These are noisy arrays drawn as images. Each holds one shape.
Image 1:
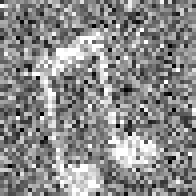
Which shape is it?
pair of musical notes
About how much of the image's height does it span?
nearly all
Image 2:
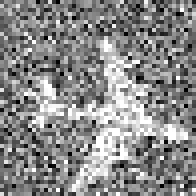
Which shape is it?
airplane
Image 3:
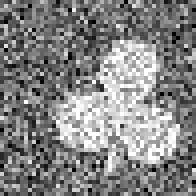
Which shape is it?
club
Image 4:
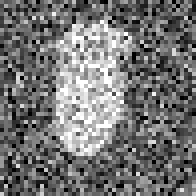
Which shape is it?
footprint
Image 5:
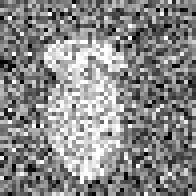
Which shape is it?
footprint
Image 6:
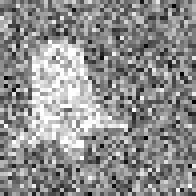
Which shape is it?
bell
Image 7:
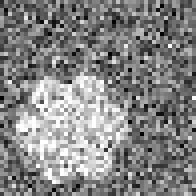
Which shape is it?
flower
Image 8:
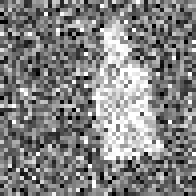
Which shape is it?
bottle
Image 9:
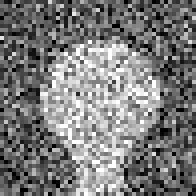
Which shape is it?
light bulb
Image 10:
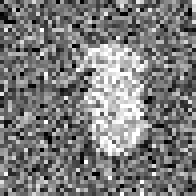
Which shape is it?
footprint
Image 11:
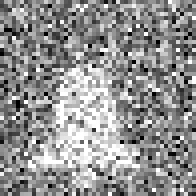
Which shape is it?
bell
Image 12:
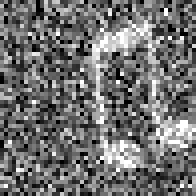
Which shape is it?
pair of musical notes
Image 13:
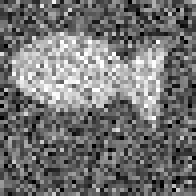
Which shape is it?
fish
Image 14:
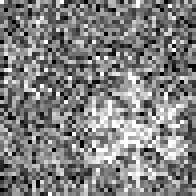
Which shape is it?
snowflake
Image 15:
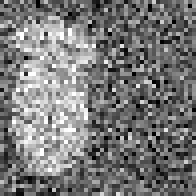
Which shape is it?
footprint
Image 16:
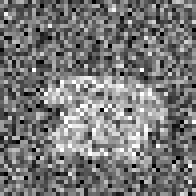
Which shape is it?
telephone
